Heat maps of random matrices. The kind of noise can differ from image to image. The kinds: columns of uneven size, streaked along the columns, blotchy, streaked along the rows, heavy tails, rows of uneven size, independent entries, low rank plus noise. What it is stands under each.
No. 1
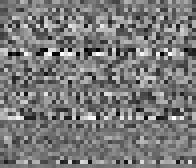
rows of uneven size
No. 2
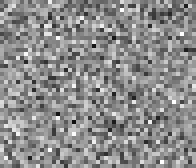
independent entries
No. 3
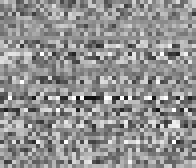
rows of uneven size
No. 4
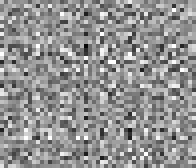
low rank plus noise
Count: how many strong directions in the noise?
three or four
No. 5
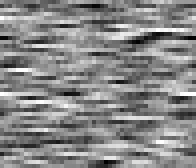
streaked along the rows
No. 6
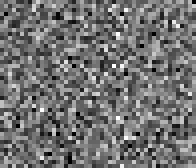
independent entries
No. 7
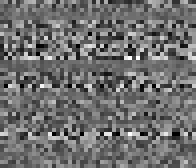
rows of uneven size
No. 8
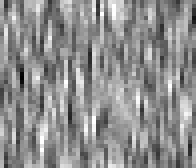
streaked along the columns
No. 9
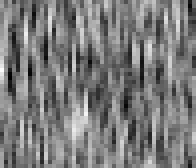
streaked along the columns
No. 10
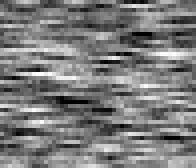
streaked along the rows
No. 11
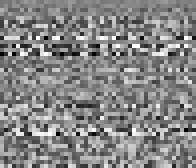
rows of uneven size
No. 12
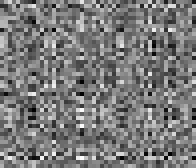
low rank plus noise
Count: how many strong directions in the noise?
two
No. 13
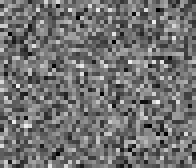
independent entries
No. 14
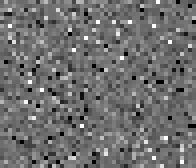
heavy tails
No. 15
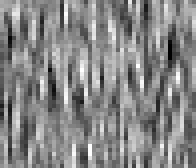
streaked along the columns
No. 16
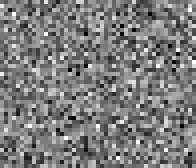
independent entries
